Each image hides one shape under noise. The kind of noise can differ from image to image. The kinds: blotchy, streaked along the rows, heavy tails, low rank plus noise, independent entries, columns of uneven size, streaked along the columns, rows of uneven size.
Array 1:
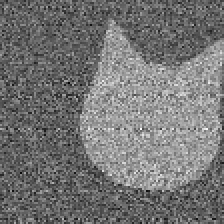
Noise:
rows of uneven size
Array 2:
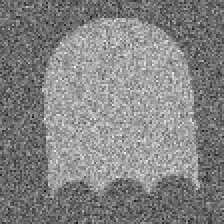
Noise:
independent entries
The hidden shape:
ghost
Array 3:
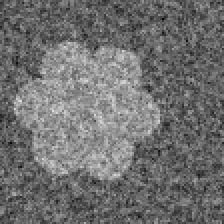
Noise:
blotchy
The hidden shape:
flower
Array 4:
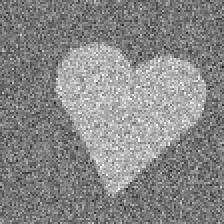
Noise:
independent entries
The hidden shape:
heart
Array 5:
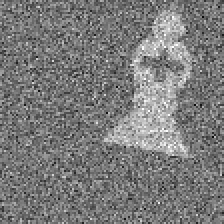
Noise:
independent entries
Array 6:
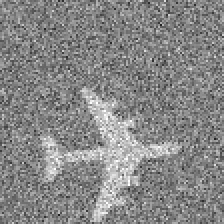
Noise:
independent entries
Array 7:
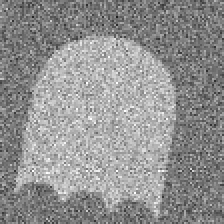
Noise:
low rank plus noise
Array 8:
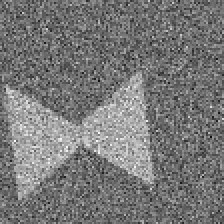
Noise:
independent entries
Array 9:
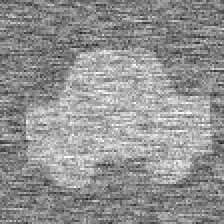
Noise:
streaked along the rows
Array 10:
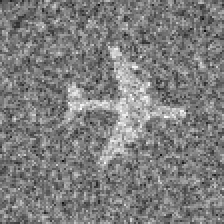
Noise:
blotchy
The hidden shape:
airplane
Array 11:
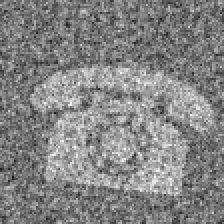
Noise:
blotchy
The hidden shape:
telephone
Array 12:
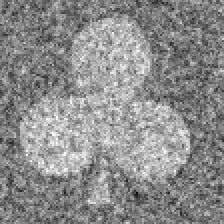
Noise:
blotchy
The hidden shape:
club
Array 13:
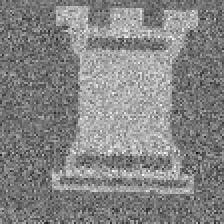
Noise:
rows of uneven size
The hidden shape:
chess rook
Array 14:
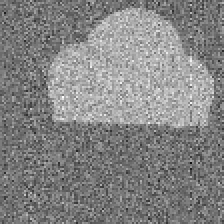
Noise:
columns of uneven size
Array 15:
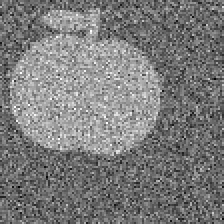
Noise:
low rank plus noise
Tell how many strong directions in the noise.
one
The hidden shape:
apple
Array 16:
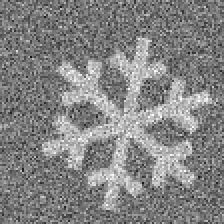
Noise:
low rank plus noise
